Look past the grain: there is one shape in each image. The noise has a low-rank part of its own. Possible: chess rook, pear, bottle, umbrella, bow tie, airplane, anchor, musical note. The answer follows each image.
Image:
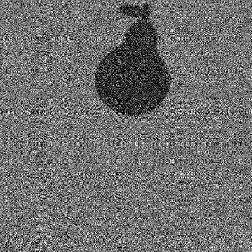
pear
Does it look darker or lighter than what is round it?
darker
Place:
top middle
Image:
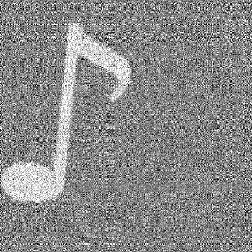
musical note
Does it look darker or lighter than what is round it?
lighter
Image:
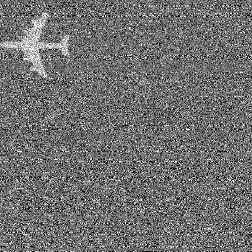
airplane
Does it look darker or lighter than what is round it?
lighter
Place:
top left
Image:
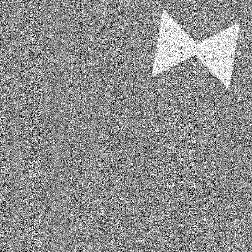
bow tie
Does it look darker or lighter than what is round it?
lighter
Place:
top right
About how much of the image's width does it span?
a third
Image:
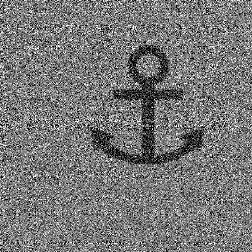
anchor
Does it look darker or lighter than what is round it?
darker
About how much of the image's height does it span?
half
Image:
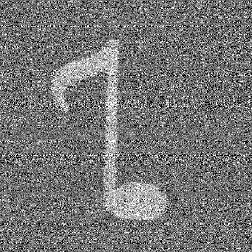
musical note
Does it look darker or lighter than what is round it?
lighter
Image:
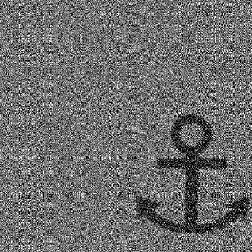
anchor
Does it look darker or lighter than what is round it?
darker
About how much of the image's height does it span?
half
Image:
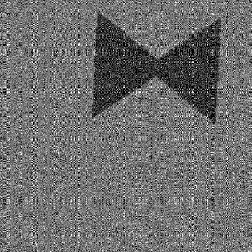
bow tie
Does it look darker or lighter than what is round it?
darker
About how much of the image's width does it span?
half
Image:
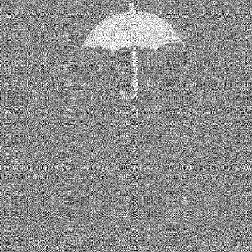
umbrella
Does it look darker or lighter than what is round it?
lighter
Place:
top middle
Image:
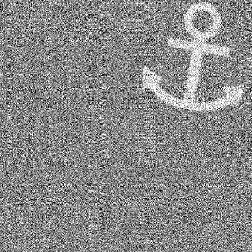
anchor
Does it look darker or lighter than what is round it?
lighter
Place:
top right
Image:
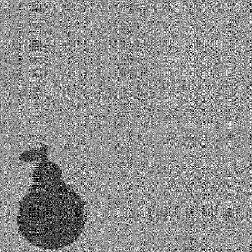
pear
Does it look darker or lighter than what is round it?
darker
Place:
bottom left
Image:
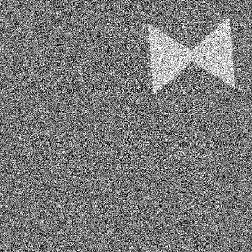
bow tie
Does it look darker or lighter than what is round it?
lighter
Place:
top right
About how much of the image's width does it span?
a third
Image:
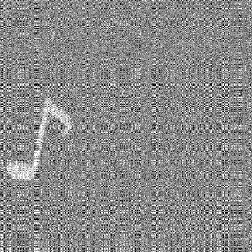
musical note
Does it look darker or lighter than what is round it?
lighter
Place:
middle left
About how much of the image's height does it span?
a third
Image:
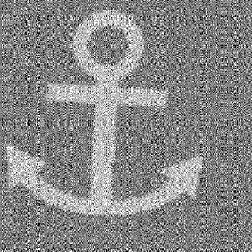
anchor
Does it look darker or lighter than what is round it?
lighter
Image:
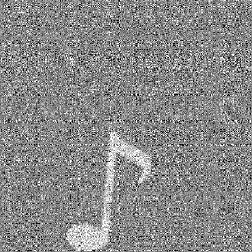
musical note
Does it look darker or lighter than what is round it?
lighter
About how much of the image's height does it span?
half
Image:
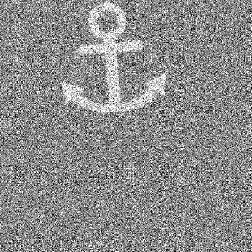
anchor
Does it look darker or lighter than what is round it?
lighter
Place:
top middle
